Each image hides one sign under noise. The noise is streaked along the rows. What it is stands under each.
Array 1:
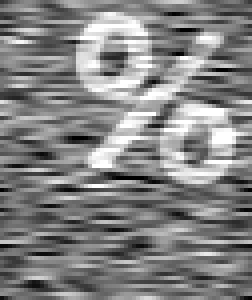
percent sign
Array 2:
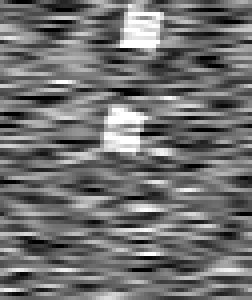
colon
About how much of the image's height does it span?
half
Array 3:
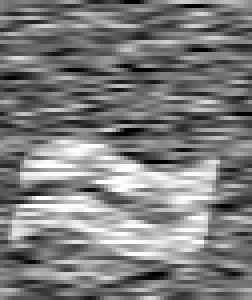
approximately sign
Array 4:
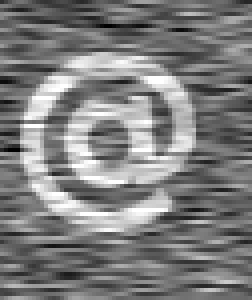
at sign
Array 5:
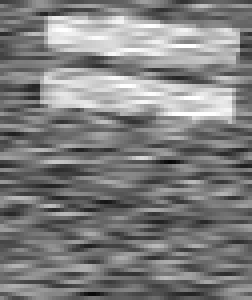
equals sign
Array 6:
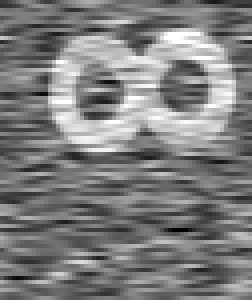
infinity sign
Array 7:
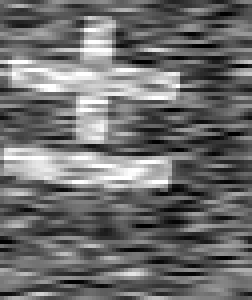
plus-minus sign
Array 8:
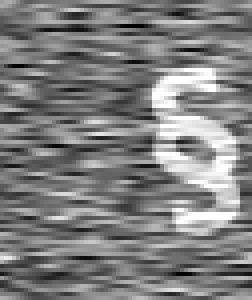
section sign
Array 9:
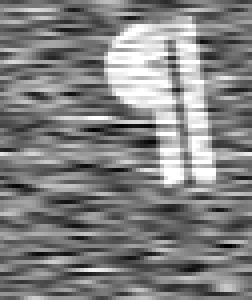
pilcrow
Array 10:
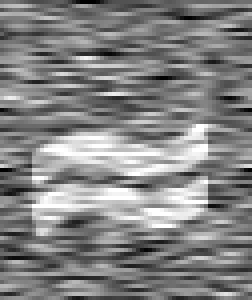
approximately sign
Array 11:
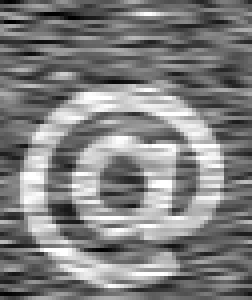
at sign
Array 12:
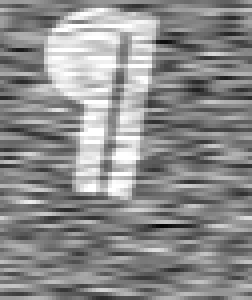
pilcrow
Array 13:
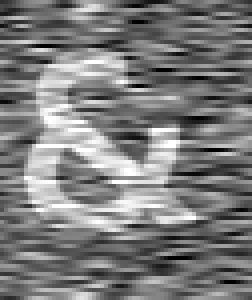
ampersand
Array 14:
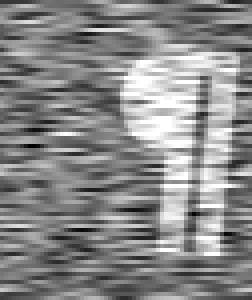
pilcrow
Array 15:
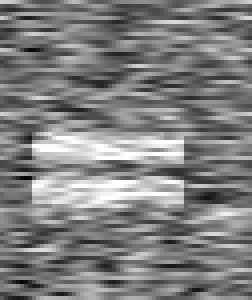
equals sign
